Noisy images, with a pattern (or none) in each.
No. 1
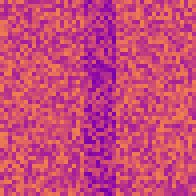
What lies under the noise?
one vertical stripe
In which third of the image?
middle
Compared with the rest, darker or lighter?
darker
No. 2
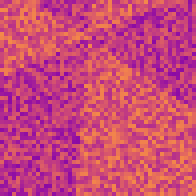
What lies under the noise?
spokes from one point
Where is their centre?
top middle
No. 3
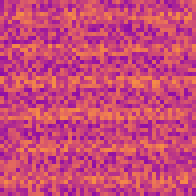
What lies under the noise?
horizontal stripes
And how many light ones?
6
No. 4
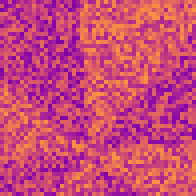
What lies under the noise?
spokes from one point
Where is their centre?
bottom middle
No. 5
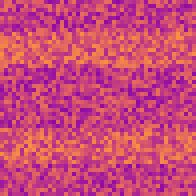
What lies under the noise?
horizontal stripes
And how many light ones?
2
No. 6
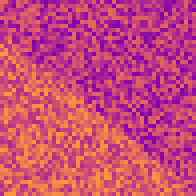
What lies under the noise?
a sharp edge
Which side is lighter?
bottom left
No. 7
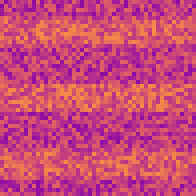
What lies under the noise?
horizontal stripes
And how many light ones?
3
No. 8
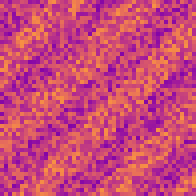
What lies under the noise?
diagonal stripes
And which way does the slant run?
bottom left to top right
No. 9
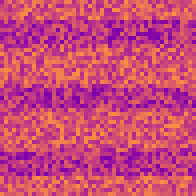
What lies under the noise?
horizontal stripes
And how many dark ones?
3
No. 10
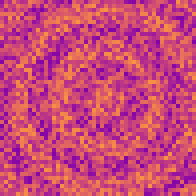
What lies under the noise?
rings round one point
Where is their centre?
centre
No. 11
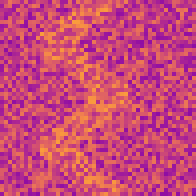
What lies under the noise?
a wavy band
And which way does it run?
top to bottom
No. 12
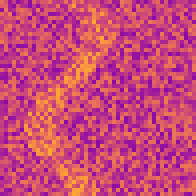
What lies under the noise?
a wavy band
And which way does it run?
top to bottom
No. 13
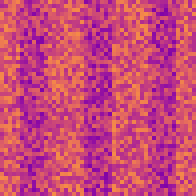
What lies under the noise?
vertical stripes
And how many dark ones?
3
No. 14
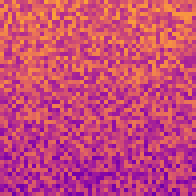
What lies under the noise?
a smooth slope
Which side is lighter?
top
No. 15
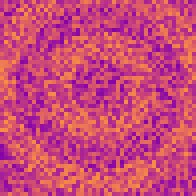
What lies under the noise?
rings round one point
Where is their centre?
centre
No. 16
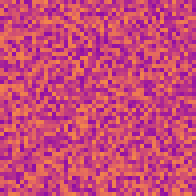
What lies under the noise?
only noise
